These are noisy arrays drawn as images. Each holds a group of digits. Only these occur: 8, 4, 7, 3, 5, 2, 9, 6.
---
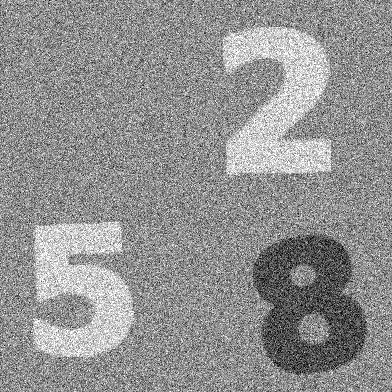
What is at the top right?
2
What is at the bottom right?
8
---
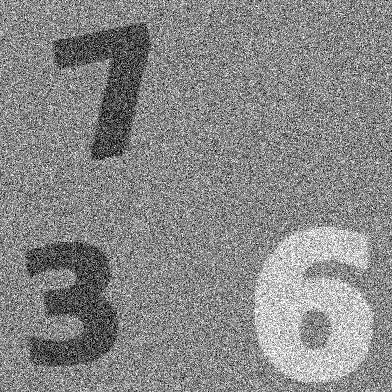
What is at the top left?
7
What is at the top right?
nothing
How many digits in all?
3
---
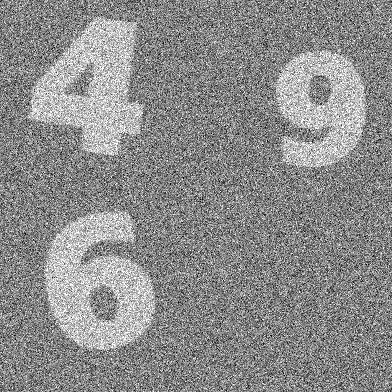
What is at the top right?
9
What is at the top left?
4
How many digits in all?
3
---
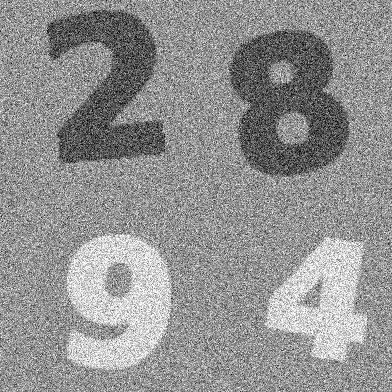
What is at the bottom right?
4
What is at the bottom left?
9
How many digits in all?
4
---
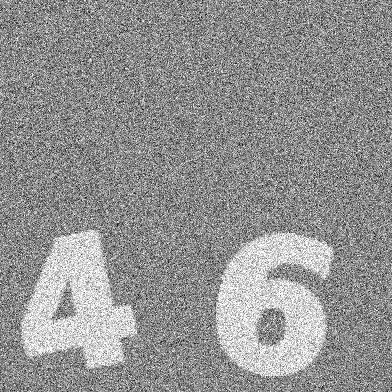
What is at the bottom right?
6
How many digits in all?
2
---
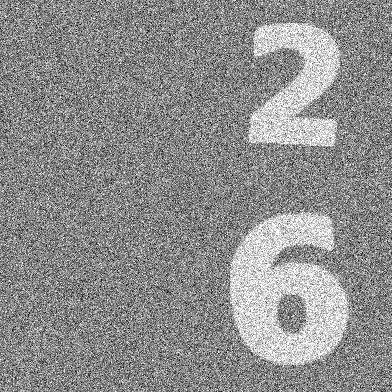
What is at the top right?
2
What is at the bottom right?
6
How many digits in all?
2
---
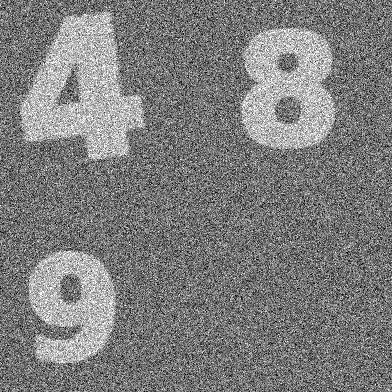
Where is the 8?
top right
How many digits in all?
3
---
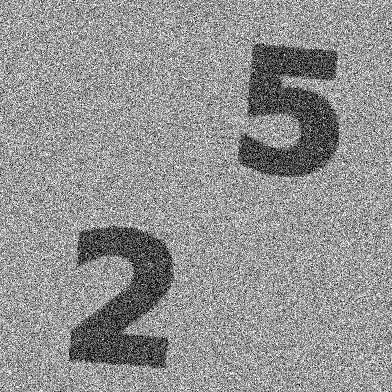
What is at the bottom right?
nothing
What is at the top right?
5
